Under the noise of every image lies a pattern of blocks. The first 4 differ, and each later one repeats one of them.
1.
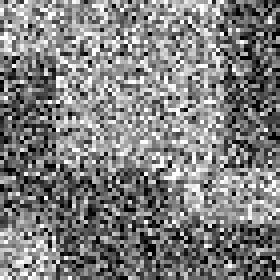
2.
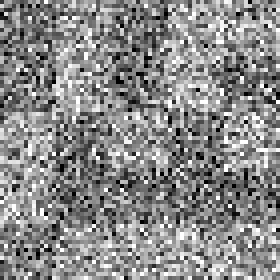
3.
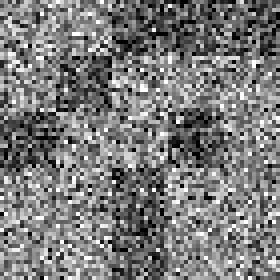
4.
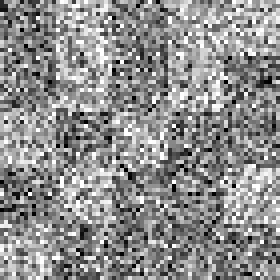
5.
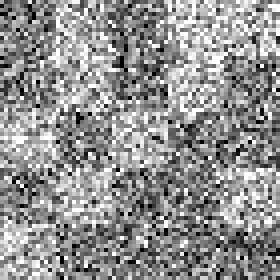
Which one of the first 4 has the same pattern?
4
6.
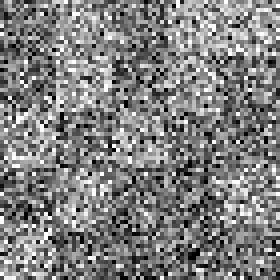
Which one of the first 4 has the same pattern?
4
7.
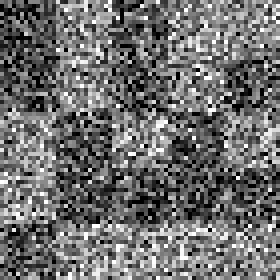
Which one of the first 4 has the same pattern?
2
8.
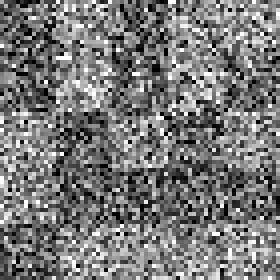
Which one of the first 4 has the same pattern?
2
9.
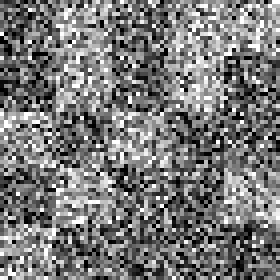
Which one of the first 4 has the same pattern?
4
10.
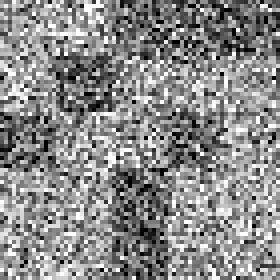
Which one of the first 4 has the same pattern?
3
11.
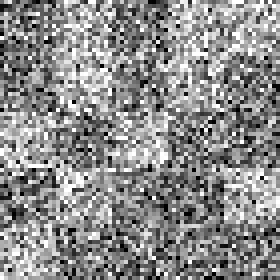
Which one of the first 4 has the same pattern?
4
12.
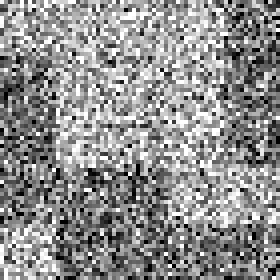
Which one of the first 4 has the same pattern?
1
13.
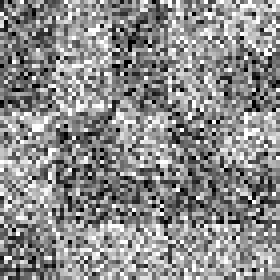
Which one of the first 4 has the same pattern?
2
